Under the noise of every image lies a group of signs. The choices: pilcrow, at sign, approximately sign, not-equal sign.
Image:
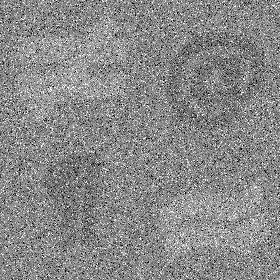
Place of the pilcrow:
bottom left
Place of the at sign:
top right
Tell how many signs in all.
4
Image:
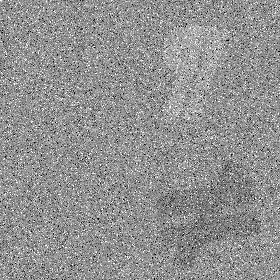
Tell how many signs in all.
2
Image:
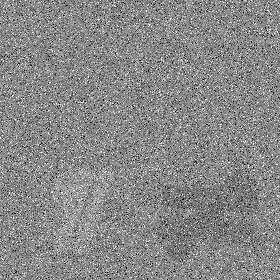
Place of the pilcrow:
bottom left
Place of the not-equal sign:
bottom right
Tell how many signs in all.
2
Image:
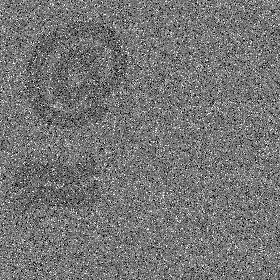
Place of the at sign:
top left
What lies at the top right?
nothing
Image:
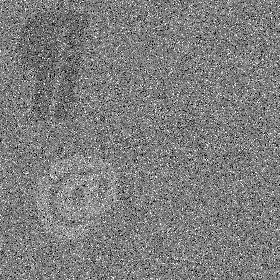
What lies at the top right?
nothing
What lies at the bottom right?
nothing
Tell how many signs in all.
2
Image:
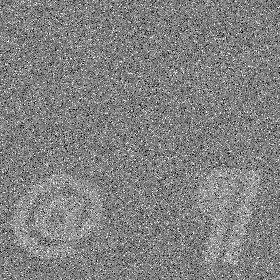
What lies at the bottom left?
at sign
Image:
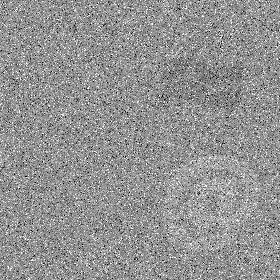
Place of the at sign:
bottom right
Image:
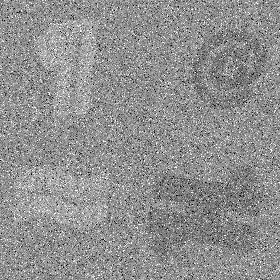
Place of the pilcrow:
top left
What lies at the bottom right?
not-equal sign
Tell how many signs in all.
4
